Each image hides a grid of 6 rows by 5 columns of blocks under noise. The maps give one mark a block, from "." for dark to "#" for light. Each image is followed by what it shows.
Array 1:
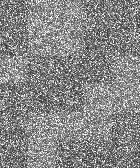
. # # . .
. # # . .
# . . . #
. . . # #
. # # # .
. # . . .
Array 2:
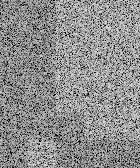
. . # # #
. . # # #
. . # # #
. . # # #
. . . # #
. # . . .
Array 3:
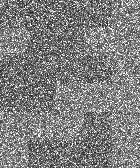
. . . . #
# . . # #
. . . . #
. . # # #
# # # . #
# . . . #
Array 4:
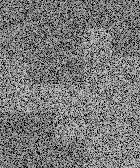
. . . . .
. . . # .
# . . # #
# # # # #
. . # # #
. . . # #
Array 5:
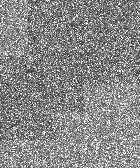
# . . . .
# . . . .
. . . . .
. . . # #
. . # # #
# # # # #
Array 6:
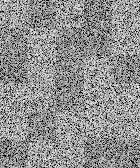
# . # . #
. # . . #
. # . # .
# # . # #
# . # # #
. # # . .
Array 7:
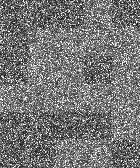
. . . # .
. # # # #
. # # . #
# # # # #
. . . . #
. . # # .
